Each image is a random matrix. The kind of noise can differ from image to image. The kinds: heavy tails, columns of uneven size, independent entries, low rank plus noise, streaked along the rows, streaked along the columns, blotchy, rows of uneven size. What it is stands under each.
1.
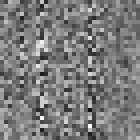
columns of uneven size
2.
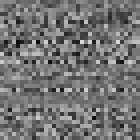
rows of uneven size
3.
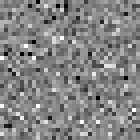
heavy tails
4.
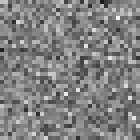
independent entries
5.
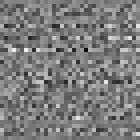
rows of uneven size
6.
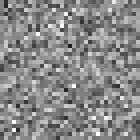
independent entries
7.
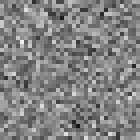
independent entries
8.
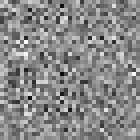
low rank plus noise
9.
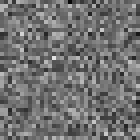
low rank plus noise
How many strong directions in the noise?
two
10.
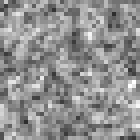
blotchy
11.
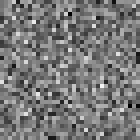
independent entries
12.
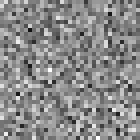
independent entries
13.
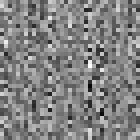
columns of uneven size
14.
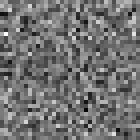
low rank plus noise
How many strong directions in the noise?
three or four
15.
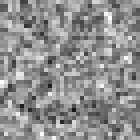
blotchy
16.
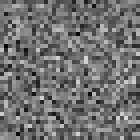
independent entries
